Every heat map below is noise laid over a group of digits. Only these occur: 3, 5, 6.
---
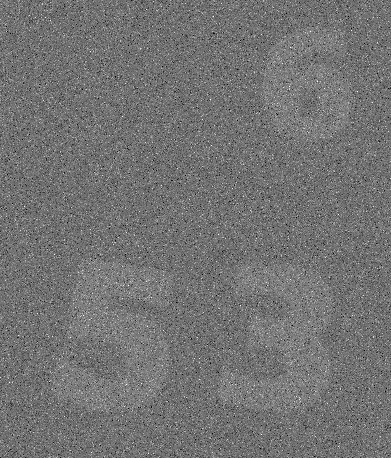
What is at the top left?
nothing
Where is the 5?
bottom left
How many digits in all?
3
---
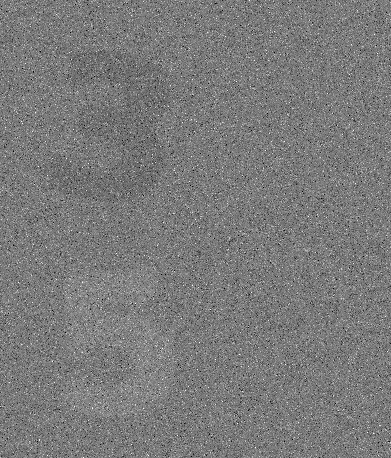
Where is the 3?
top left
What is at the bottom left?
5
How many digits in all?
2
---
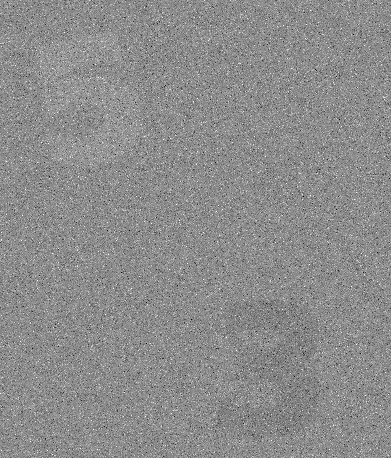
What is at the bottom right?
3
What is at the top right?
nothing
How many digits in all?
2
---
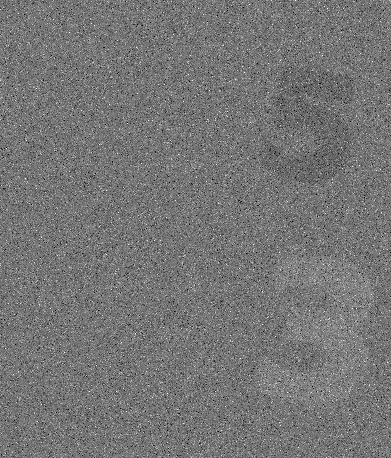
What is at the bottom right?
3
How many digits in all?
2
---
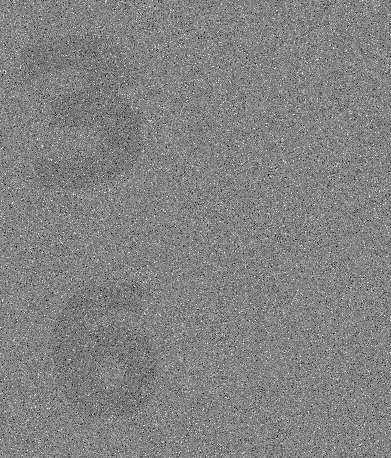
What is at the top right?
nothing
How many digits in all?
2
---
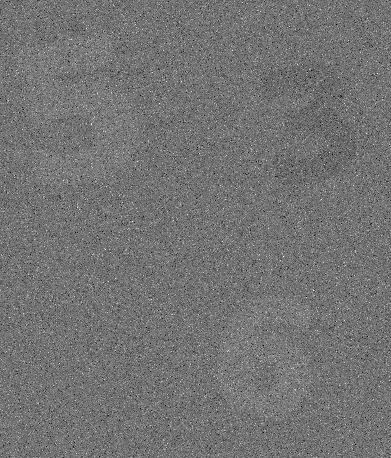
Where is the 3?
top right
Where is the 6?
bottom right
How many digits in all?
3
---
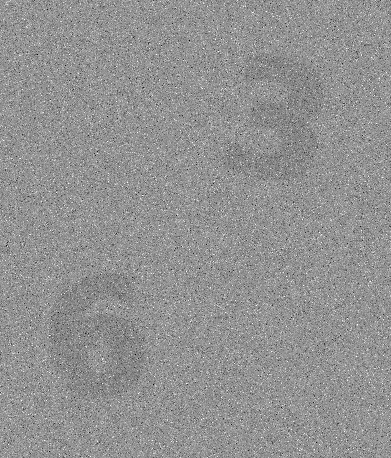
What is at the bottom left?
6
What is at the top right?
3
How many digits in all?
2
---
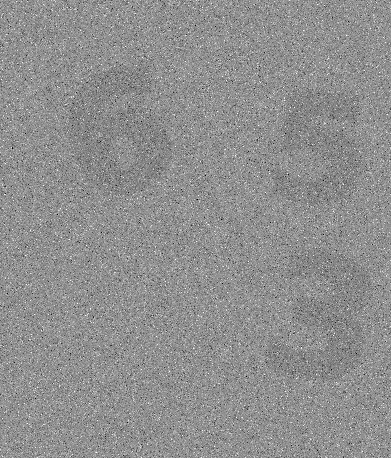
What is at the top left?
6
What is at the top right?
5
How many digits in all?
3
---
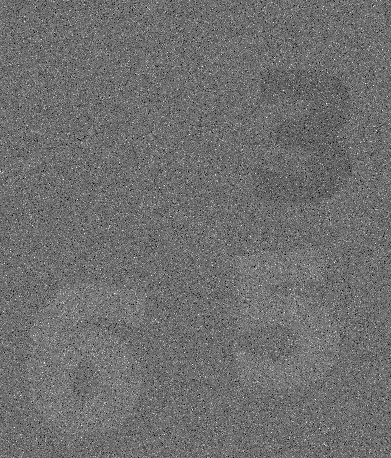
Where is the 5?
bottom right
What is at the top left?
nothing
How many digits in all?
3
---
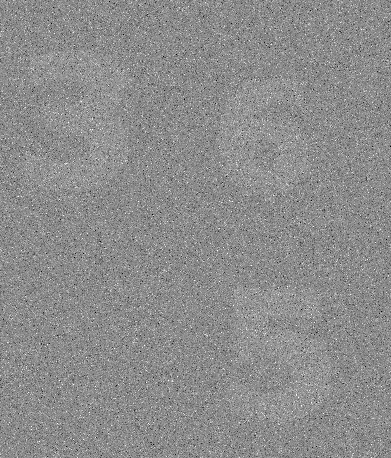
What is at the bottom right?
5
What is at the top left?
3
